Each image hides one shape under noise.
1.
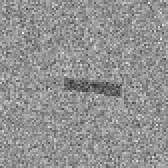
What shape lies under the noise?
bar
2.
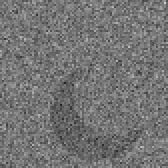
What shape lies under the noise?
crescent
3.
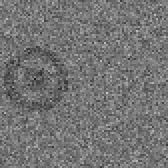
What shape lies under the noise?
bullseye
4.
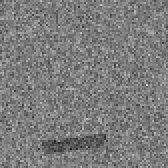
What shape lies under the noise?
bar
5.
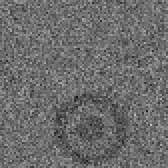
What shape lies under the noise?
bullseye
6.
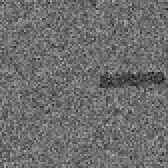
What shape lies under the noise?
bar
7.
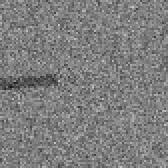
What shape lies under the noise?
bar
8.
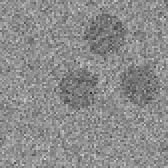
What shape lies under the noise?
three dots
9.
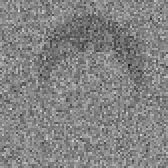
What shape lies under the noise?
crescent
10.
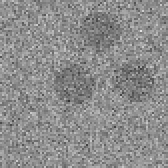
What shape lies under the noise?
three dots
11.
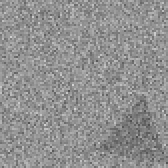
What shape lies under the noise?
triangle
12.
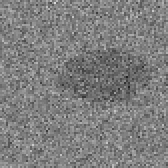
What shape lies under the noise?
ellipse
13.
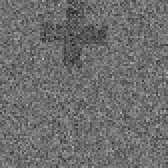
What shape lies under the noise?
cross
